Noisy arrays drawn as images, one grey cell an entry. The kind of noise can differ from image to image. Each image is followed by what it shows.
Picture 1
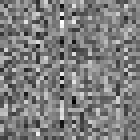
columns of uneven size
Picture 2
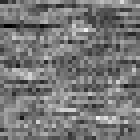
streaked along the rows
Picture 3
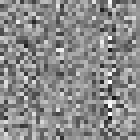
columns of uneven size
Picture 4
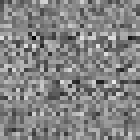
rows of uneven size
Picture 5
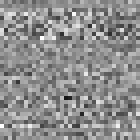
rows of uneven size
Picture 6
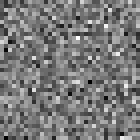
low rank plus noise
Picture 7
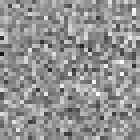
independent entries
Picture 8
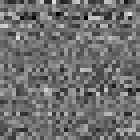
rows of uneven size
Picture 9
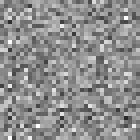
low rank plus noise
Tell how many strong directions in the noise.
one
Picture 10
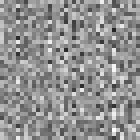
columns of uneven size
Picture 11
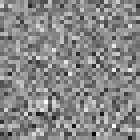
low rank plus noise
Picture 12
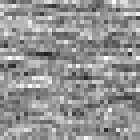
streaked along the rows
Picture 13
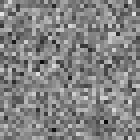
independent entries
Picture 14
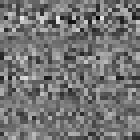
rows of uneven size
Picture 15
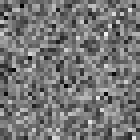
independent entries
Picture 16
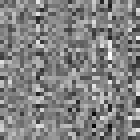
columns of uneven size
